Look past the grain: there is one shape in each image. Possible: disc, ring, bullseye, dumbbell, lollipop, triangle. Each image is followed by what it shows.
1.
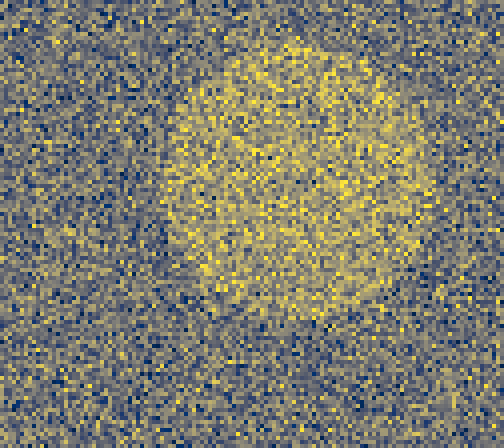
disc
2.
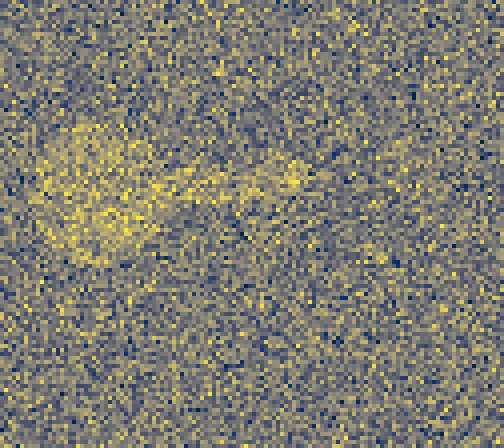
lollipop
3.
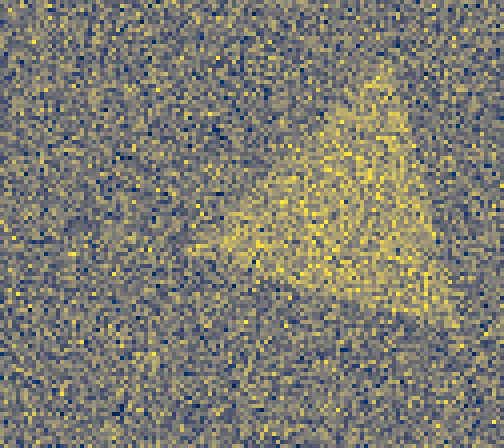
triangle
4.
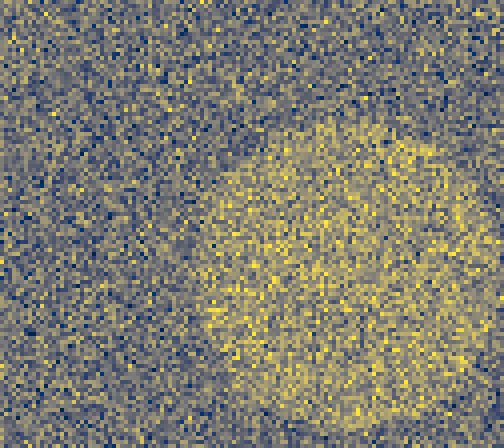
disc
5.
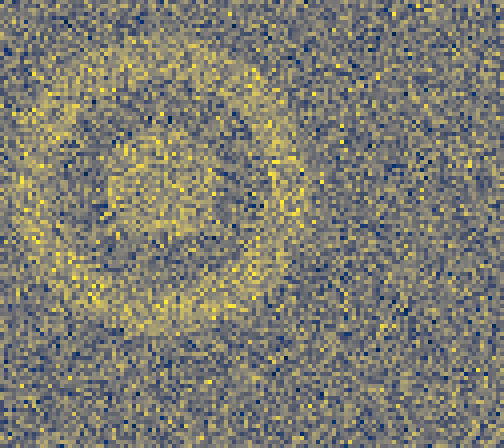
bullseye
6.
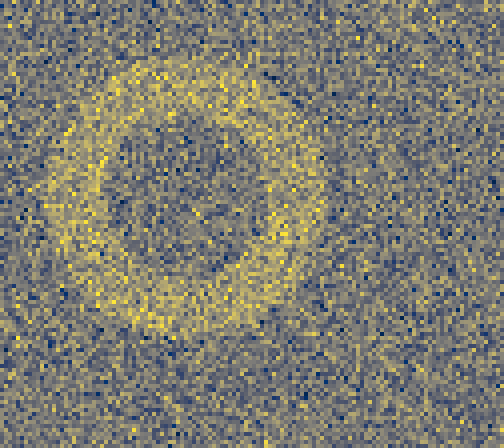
ring
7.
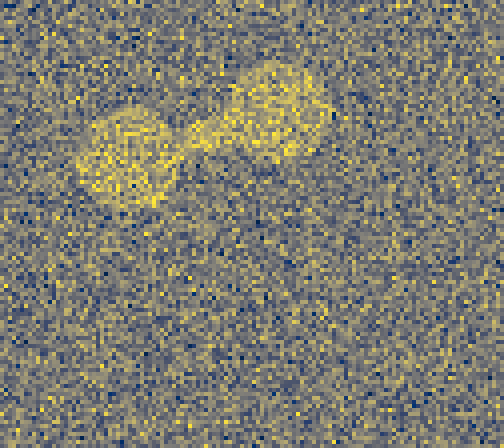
dumbbell
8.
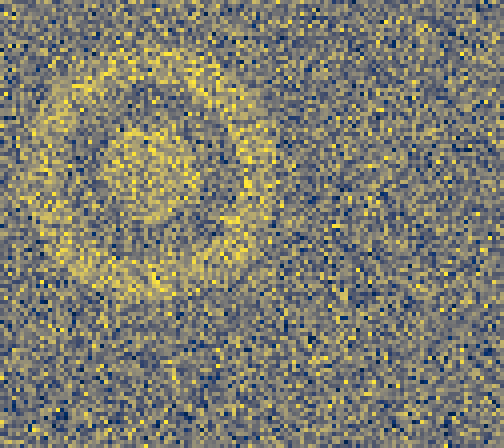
bullseye
